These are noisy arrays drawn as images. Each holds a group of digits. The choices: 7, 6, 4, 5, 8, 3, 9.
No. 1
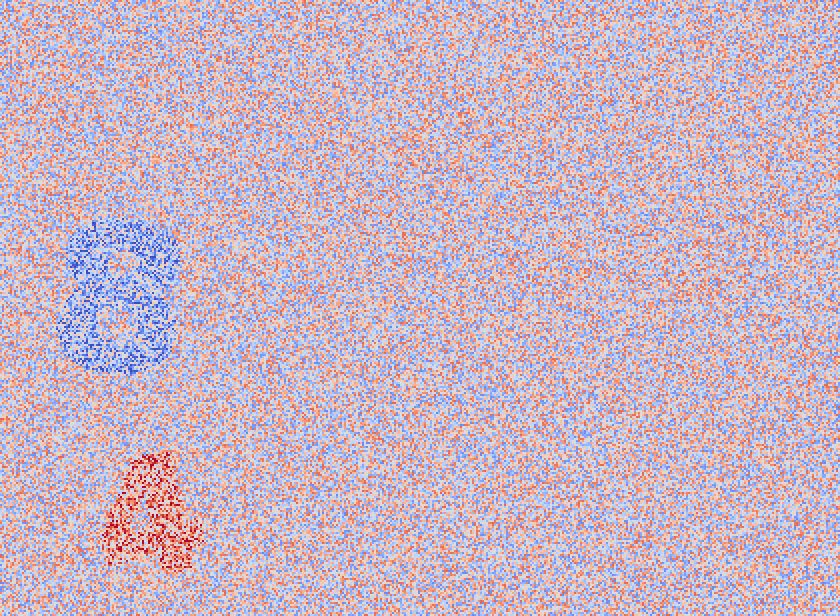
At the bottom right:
nothing
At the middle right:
nothing
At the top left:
nothing
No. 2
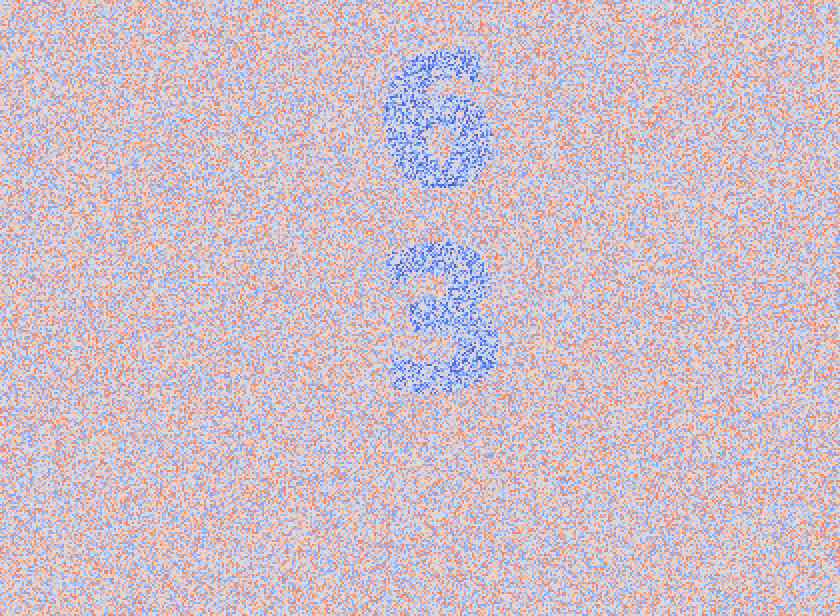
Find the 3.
centre
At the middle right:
nothing
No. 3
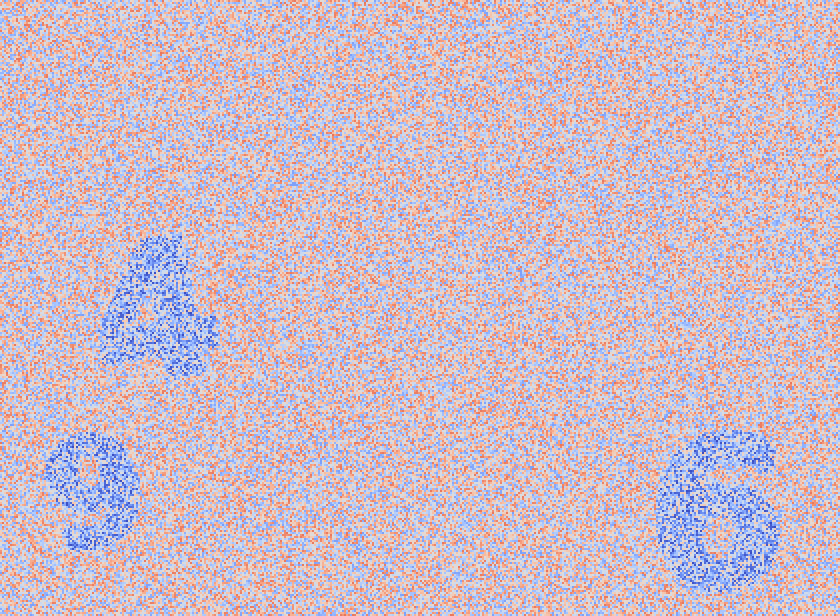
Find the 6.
bottom right
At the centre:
nothing
